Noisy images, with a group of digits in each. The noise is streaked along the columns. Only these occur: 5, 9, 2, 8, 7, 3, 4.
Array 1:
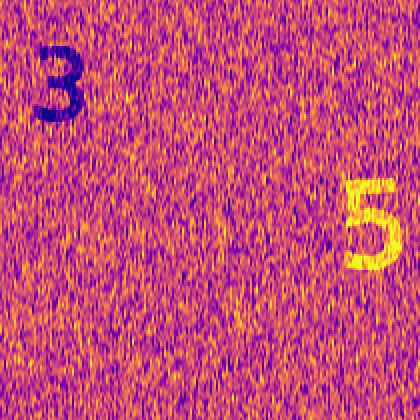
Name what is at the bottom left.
nothing
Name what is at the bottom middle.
nothing
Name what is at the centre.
nothing
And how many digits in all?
2
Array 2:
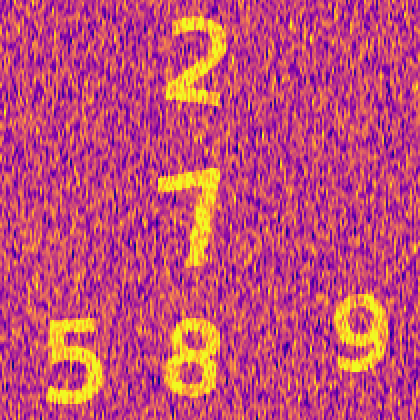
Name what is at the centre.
7
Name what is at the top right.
nothing
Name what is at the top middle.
2
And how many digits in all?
5
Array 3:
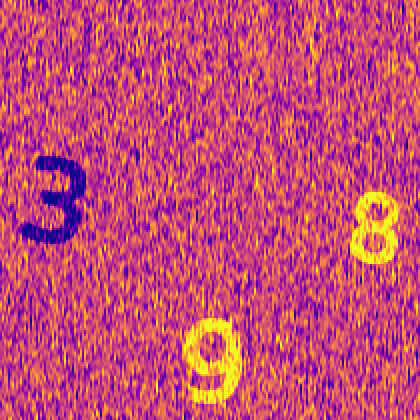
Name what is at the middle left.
3
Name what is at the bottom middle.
9
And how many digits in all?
3
